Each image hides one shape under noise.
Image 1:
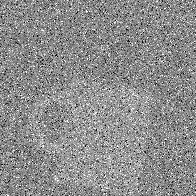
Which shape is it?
cup
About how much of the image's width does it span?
two thirds
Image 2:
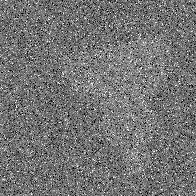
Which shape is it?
chess pawn
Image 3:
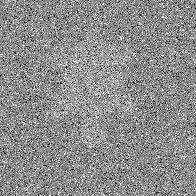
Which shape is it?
turtle
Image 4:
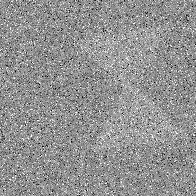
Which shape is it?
bow tie
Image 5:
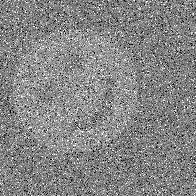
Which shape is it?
smiling face
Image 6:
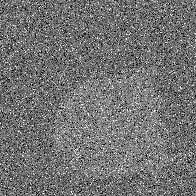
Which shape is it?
ghost
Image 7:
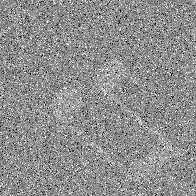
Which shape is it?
pair of musical notes
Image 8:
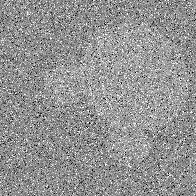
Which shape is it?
bear's head
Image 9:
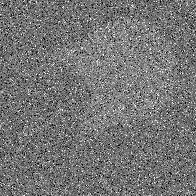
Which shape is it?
cat's head
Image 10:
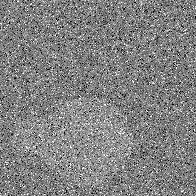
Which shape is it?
light bulb
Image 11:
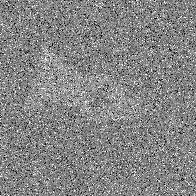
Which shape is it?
chess bishop
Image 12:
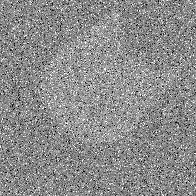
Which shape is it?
cat's head
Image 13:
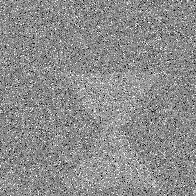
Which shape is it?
bow tie
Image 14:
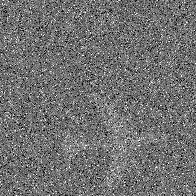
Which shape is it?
airplane
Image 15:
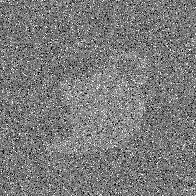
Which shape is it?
teapot
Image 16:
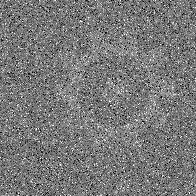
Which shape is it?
gear
